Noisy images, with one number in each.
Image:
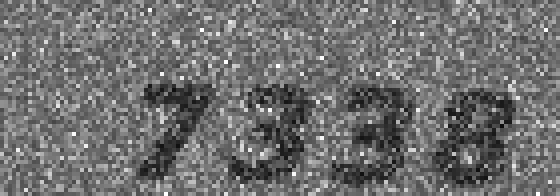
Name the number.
7338
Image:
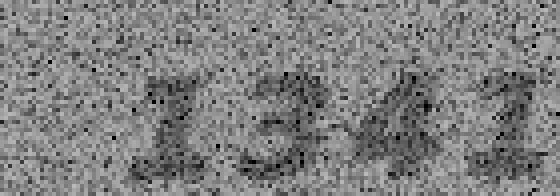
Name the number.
1341
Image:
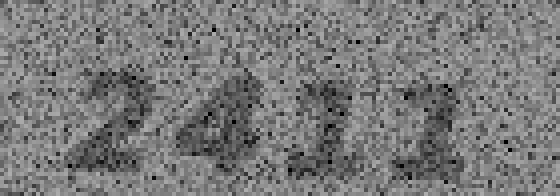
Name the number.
2411
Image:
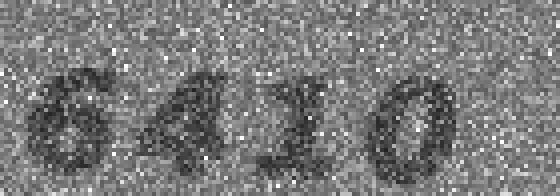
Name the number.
6410
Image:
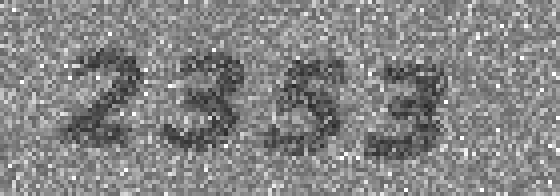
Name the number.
2353
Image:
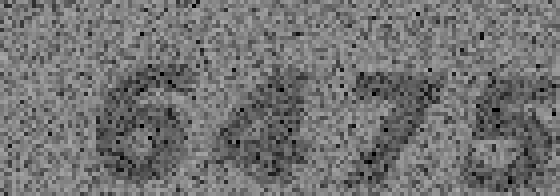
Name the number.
6475
